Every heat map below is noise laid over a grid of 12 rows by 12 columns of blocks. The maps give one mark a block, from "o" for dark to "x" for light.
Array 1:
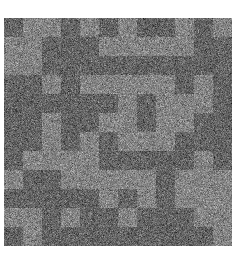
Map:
o x x o x o x o o x o x
x x o o o x x x x x o o
x x o o o o o o o o o o
o o x o x x x x x o x o
o o o o o o x o x x x o
o o x o o x x o x x o o
o o x o x o x x x o o o
o x x x x o o o o o x o
x o o x x x x x o x x x
o o o o o x o x o x x x
x x o x o o x o o o x x
o x o o o o o o o o o x
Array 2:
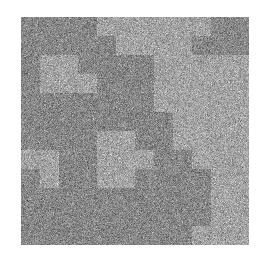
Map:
o o o o x x x x x x o o
o o o o o x x x x o o o
o x x o o o o x x x x x
o x x x o o o x x x x x
o o o o o o o x x x x x
o o o o o o o o x x x x
o o o o x x o o x x x x
x x o o x x x o o x x x
o x o o x x o o o o x x
o o o o o o o o o o x x
o o o o o o o o o o x x
o o o o o o o o o x x x
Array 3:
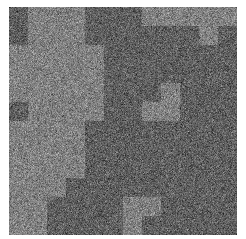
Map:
o x x x o o o x x x x x
o x x x o o o o o o x o
x x x x x o o o o o o o
x x x x x o o o o o o o
x x x x x o o o x o o o
o x x x x o o x x o o o
x x x x o o o o o o o o
x x x x o o o o o o o o
x x x x o o o o o o o o
x x x o o o o o o o o o
x x o o o o x x o o o o
x x o o o o x o o o o o
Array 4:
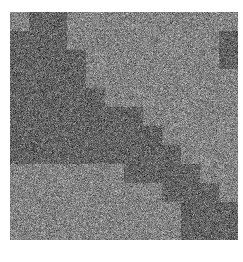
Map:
x o o x x x x x x x x x
o o o x x x x x x x x o
o o o o x x x x x x x o
o o o o x x x x x x x x
o o o o o x x x x x x x
o o o o o o o x x x x x
o o o o o o o o x x x x
o o o o o o o o o x x x
x x x x x x o o o o x x
x x x x x x x x o o o x
x x x x x x x x x o o o
x x x x x x x x x o o o
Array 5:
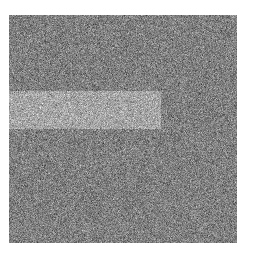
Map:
o o o o o o o o o o o o
o o o o o o o o o o o o
o o o o o o o o o o o o
o o o o o o o o o o o o
x x x x x x x x o o o o
x x x x x x x x o o o o
o o o o o o o o o o o o
o o o o o o o o o o o o
o o o o o o o o o o o o
o o o o o o o o o o o o
o o o o o o o o o o o o
o o o o o o o o o o o o
